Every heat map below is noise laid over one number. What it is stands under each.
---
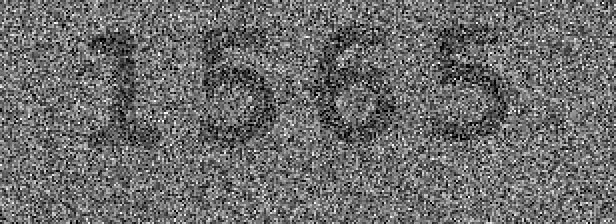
1565
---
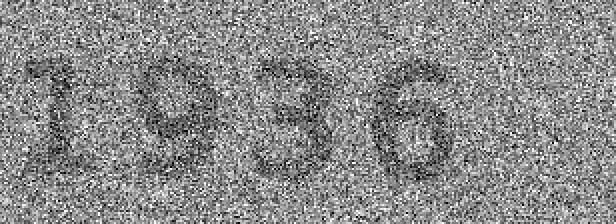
1936
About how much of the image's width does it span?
two thirds
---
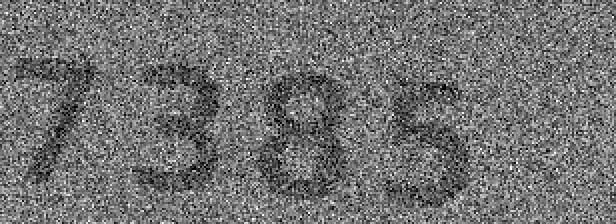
7385
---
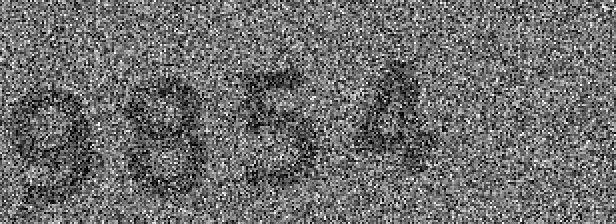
9854
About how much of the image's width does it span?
two thirds
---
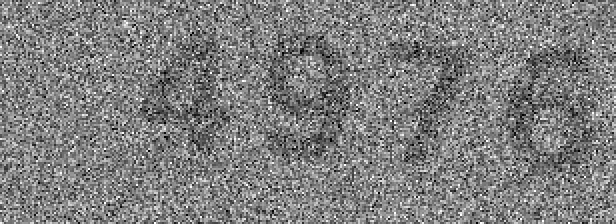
4976
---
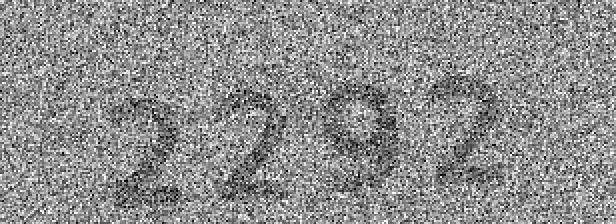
2292
